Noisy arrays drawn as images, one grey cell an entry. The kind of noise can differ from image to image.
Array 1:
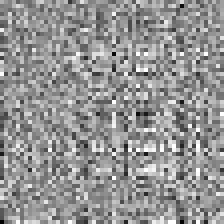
low rank plus noise
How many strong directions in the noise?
two
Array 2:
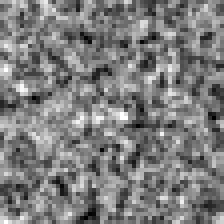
blotchy
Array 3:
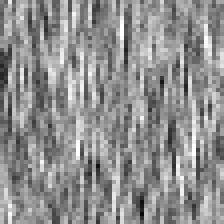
streaked along the columns
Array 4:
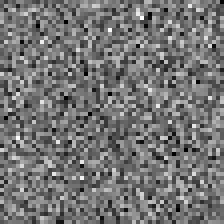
independent entries
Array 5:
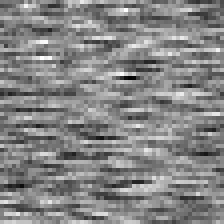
streaked along the rows
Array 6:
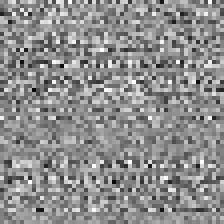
rows of uneven size
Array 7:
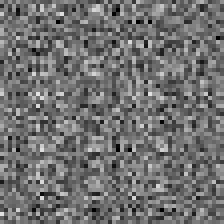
low rank plus noise
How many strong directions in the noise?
two
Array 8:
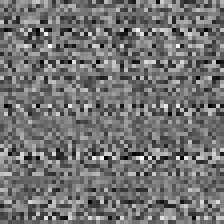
rows of uneven size
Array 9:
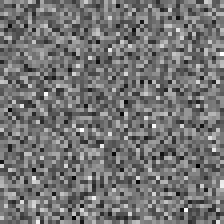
independent entries
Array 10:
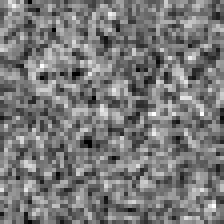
blotchy
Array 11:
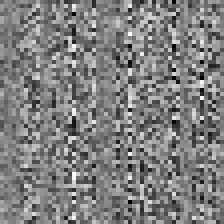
columns of uneven size
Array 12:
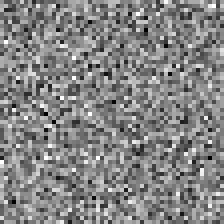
independent entries
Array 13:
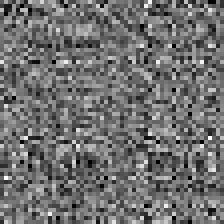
low rank plus noise
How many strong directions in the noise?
three or four
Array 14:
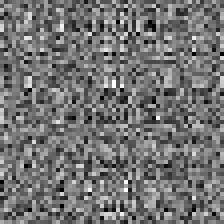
low rank plus noise
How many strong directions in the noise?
two
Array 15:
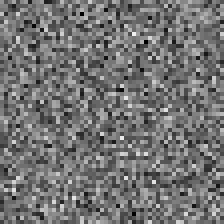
independent entries
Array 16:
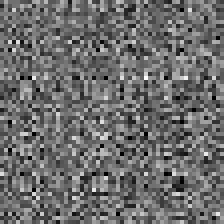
low rank plus noise
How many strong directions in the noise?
two
